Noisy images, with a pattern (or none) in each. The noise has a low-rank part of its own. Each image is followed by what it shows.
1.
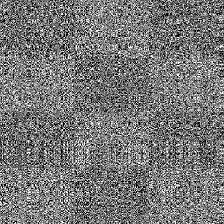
a checkerboard
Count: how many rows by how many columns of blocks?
4 by 3
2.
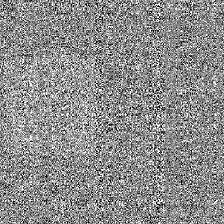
one block
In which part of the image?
middle left
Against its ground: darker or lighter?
lighter
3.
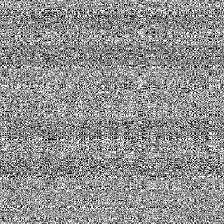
bands of rows
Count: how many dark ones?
4
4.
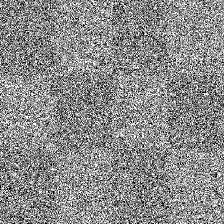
a checkerboard
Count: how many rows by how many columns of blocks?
3 by 4
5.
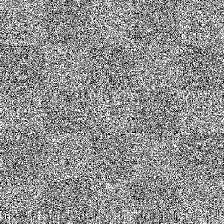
a checkerboard
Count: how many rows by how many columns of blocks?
5 by 5
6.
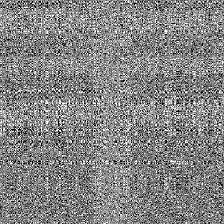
bands of rows crossing bands of columns
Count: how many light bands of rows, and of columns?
3 and 1
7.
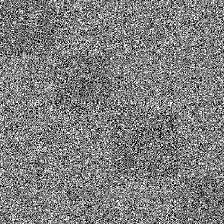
blocks along the diagonal
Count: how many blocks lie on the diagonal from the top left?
4
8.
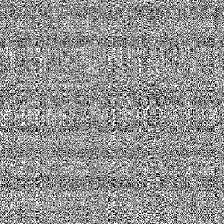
bands of rows
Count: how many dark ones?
6
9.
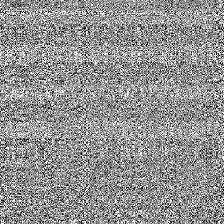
bands of rows
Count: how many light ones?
4
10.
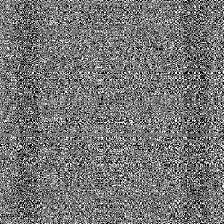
bands of columns
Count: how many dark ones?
2
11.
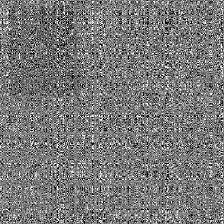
one block
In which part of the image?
top left
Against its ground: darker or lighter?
darker
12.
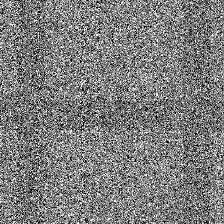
bands of rows crossing bands of columns
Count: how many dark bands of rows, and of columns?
1 and 2
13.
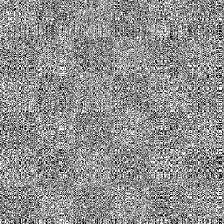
a checkerboard
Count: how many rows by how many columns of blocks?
6 by 6
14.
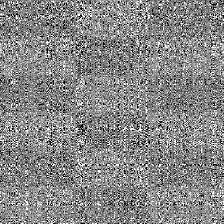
a checkerboard
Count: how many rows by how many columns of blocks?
6 by 3
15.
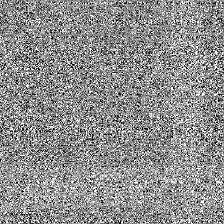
bands of rows crossing bands of columns
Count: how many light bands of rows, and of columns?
1 and 1
